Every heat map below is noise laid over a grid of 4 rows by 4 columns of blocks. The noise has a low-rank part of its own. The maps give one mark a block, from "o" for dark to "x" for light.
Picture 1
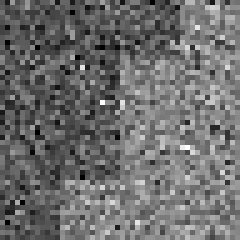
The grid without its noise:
o o o x
o o x x
o o x x
o x x x
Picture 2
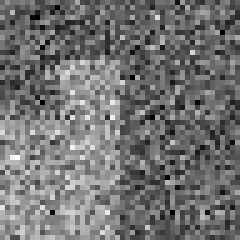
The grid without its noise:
o o o o
o x o o
x x o o
x x o o
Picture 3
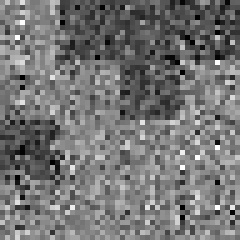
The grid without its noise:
x o o o
x x o x
o x x x
x x x x
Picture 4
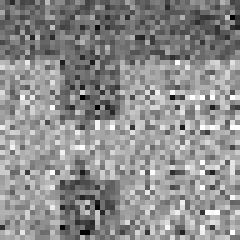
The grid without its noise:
o o o o
x o x x
x x x x
x o x x
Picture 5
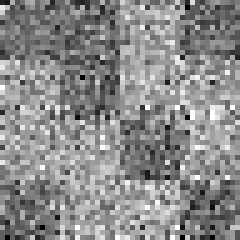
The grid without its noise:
o o x o
x o x x
x x o x
o x x o
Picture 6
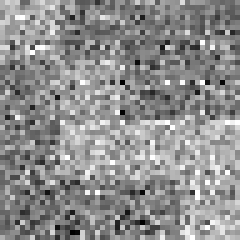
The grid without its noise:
x o o o
o x o o
o x x x
o o o x
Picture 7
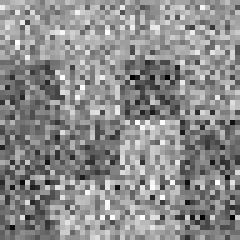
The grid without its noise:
x x x x
o x o x
o o x o
o x x o
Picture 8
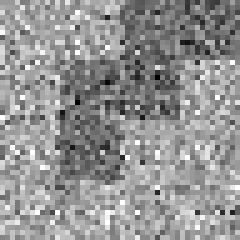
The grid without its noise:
x x o o
x o o x
x o x x
x x x x
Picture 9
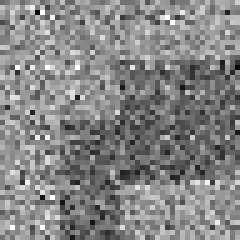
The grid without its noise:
x x x x
x x o o
x o o o
x o x x
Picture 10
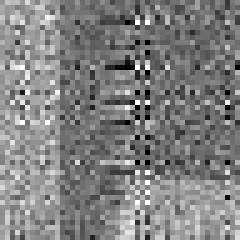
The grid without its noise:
x o o o
x o o o
x o o o
x o x x
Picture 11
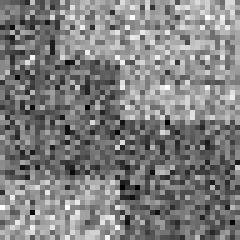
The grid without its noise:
o x x x
o o x x
o o o o
x x o o
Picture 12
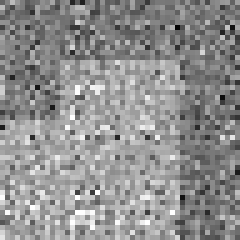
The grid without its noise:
o o o o
o x x o
x x x o
x x x o
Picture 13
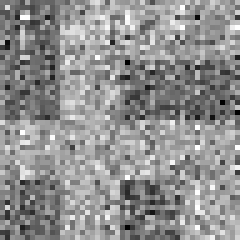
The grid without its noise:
o x x x
o x o o
x x x x
o x o x
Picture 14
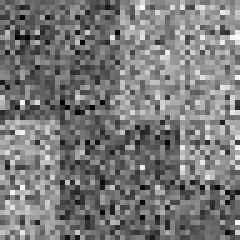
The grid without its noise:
o o x x
o o x x
x o o x
x o o o
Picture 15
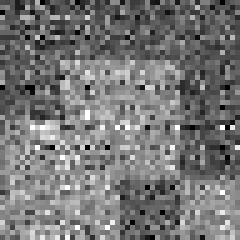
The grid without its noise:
o o o o
o x x o
x x x o
x x o x
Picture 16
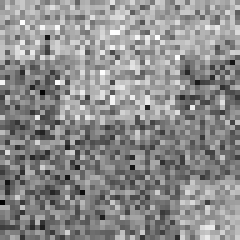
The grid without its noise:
x x x x
o x x o
o o o o
o o o x
